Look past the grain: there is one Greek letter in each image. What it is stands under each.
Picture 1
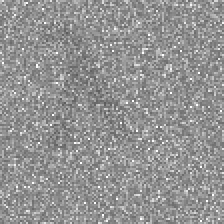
lambda
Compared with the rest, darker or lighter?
darker
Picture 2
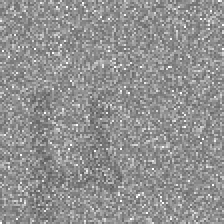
mu
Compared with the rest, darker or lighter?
darker
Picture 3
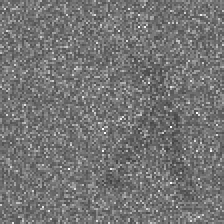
lambda
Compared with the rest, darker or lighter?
darker
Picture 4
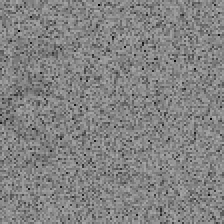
xi
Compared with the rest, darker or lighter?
darker
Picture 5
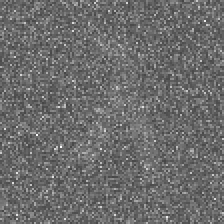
lambda
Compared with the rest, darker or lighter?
lighter
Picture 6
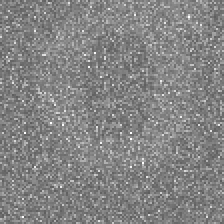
sigma
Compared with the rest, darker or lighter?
lighter
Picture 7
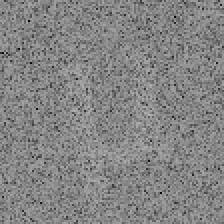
mu
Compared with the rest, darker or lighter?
lighter
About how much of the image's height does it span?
two thirds
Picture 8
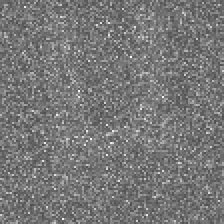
mu
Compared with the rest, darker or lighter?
lighter
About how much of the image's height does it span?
nearly all
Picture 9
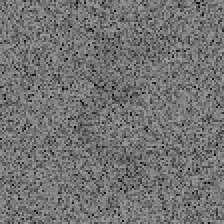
xi
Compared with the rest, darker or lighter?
darker
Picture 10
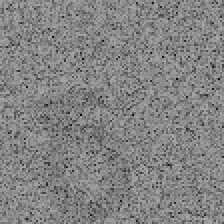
delta
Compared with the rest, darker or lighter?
darker
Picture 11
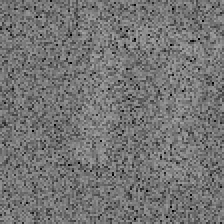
pi
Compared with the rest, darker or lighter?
lighter
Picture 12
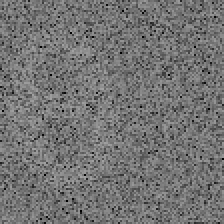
theta
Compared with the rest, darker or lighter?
lighter
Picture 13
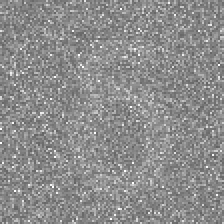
delta
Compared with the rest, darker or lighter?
lighter
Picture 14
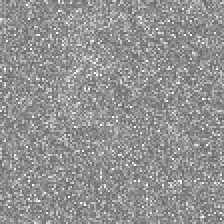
xi
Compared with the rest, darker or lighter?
lighter
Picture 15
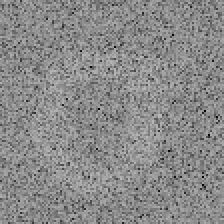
sigma
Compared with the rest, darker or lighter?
lighter
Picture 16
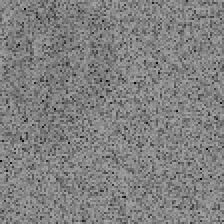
phi
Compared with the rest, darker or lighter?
darker
